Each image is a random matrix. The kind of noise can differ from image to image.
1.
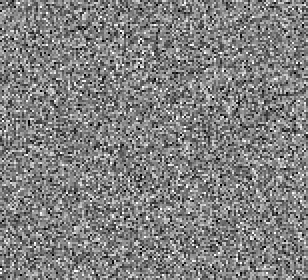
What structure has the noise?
independent entries
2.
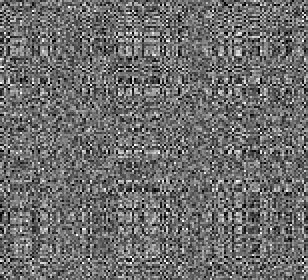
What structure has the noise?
low rank plus noise
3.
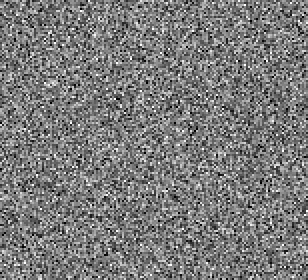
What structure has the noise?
independent entries
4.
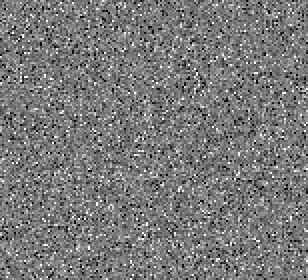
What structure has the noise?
heavy tails
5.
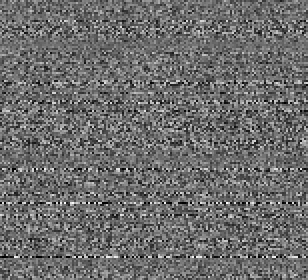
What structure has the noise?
rows of uneven size
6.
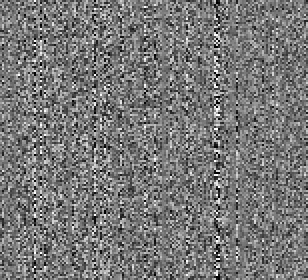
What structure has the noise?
columns of uneven size
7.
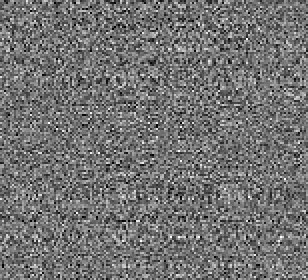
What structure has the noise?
low rank plus noise
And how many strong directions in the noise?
five to eight
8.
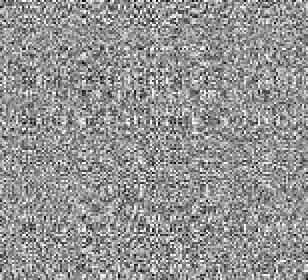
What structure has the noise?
low rank plus noise
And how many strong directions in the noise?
two
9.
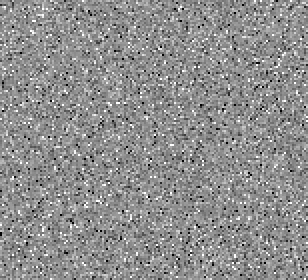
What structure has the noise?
heavy tails
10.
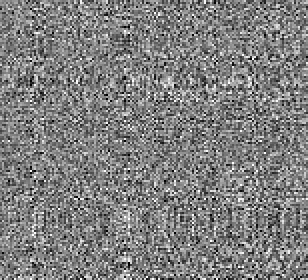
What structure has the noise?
low rank plus noise
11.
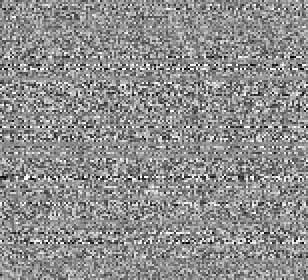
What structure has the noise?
rows of uneven size
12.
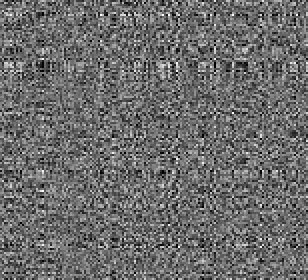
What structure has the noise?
low rank plus noise
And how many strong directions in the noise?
two
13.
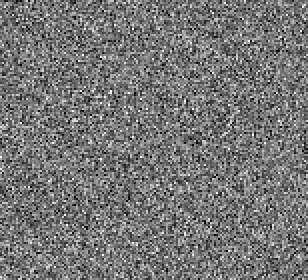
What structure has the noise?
independent entries
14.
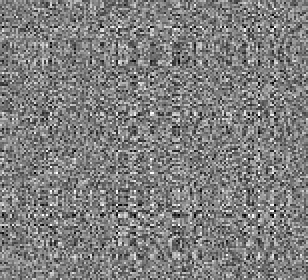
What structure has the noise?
low rank plus noise
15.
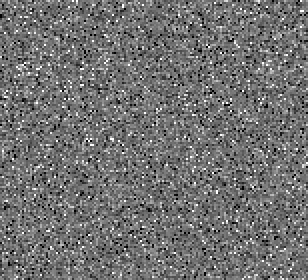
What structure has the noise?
heavy tails
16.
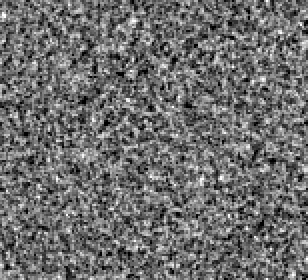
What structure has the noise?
blotchy
